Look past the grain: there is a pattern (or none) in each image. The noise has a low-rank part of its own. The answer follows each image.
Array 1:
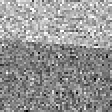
a sharp edge
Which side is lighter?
top
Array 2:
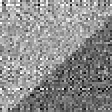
a sharp edge
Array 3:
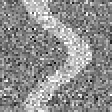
a wavy band
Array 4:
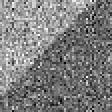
a sharp edge
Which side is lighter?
top left
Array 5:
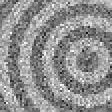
rings round one point
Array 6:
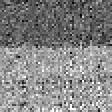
a sharp edge
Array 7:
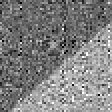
a sharp edge
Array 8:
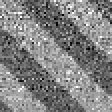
diagonal stripes
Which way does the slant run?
top left to bottom right
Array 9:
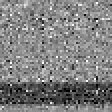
one horizontal stripe
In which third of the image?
bottom
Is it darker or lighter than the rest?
darker
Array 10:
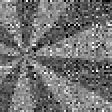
spokes from one point
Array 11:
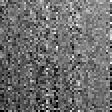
a smooth slope
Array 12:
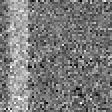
one vertical stripe
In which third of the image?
left
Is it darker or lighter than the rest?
lighter
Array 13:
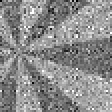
spokes from one point
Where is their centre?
middle left
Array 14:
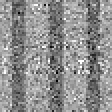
vertical stripes
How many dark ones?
3
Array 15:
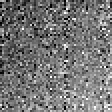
a smooth slope
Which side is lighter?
bottom right
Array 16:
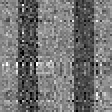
vertical stripes
